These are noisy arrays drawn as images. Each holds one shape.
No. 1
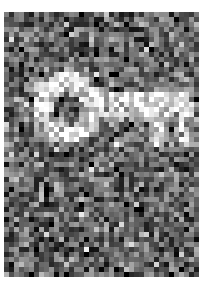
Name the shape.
key
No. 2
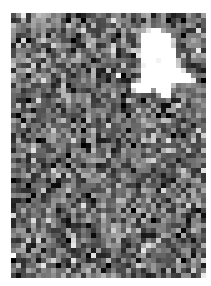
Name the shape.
bell
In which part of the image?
top right
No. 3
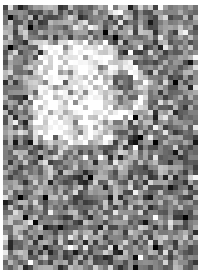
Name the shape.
cup
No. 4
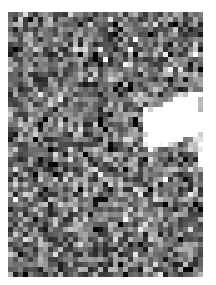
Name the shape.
flag
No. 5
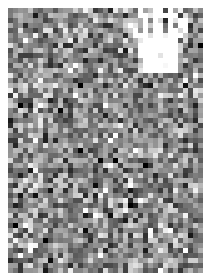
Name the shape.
chess queen
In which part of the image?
top right
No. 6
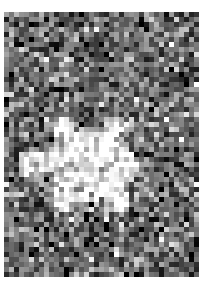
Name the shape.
turtle
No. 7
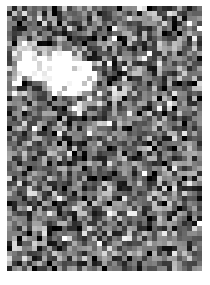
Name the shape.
fish
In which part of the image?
top left
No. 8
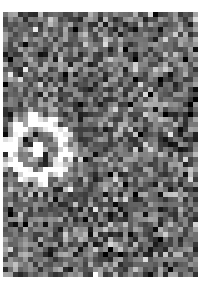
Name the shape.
gear
